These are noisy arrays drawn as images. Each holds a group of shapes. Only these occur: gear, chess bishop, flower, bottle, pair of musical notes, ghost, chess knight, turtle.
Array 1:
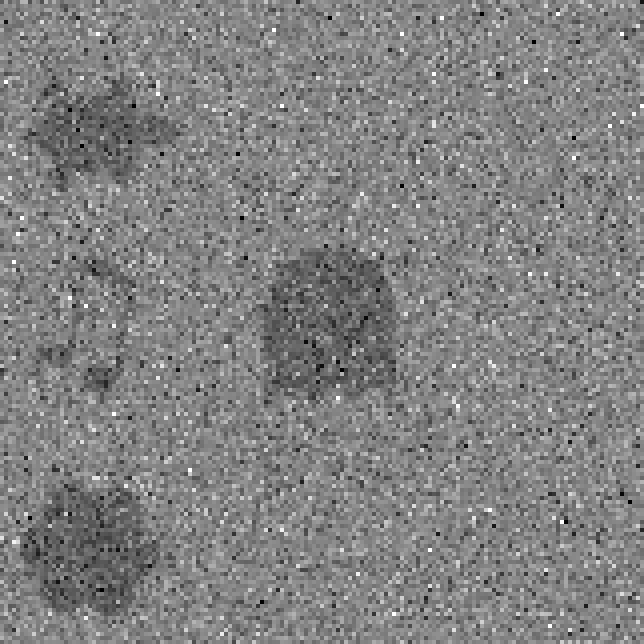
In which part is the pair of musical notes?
middle left
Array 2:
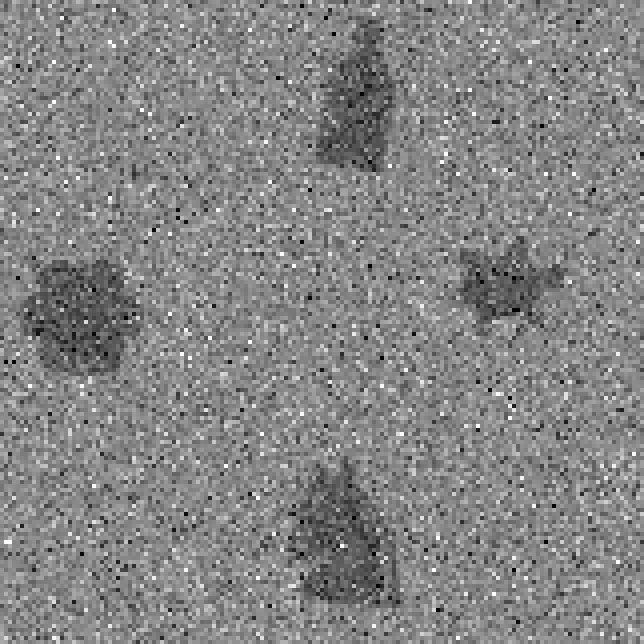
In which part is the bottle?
top middle
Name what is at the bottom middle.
chess knight
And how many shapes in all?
4
